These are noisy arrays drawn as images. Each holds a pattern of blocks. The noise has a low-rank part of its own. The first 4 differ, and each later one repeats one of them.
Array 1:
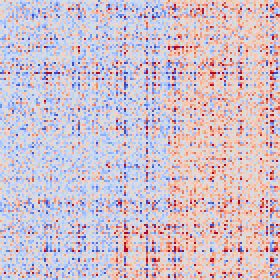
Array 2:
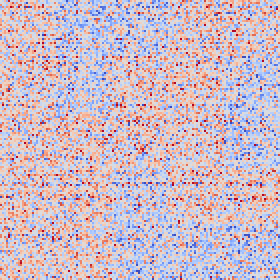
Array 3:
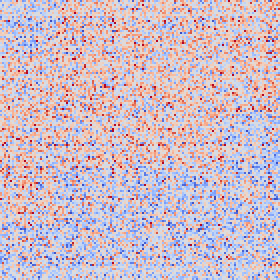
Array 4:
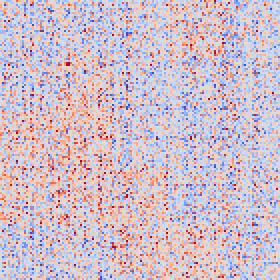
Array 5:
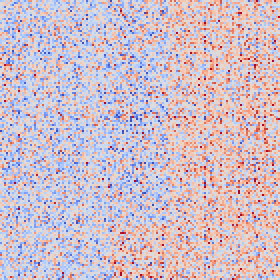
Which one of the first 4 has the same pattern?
1
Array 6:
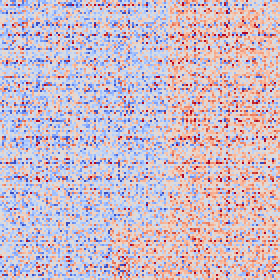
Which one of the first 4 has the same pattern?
1
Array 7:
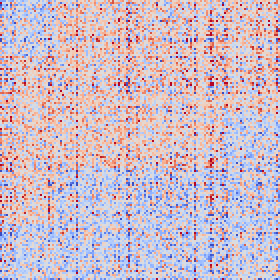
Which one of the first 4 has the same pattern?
3
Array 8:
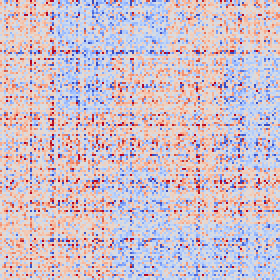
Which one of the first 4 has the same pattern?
2
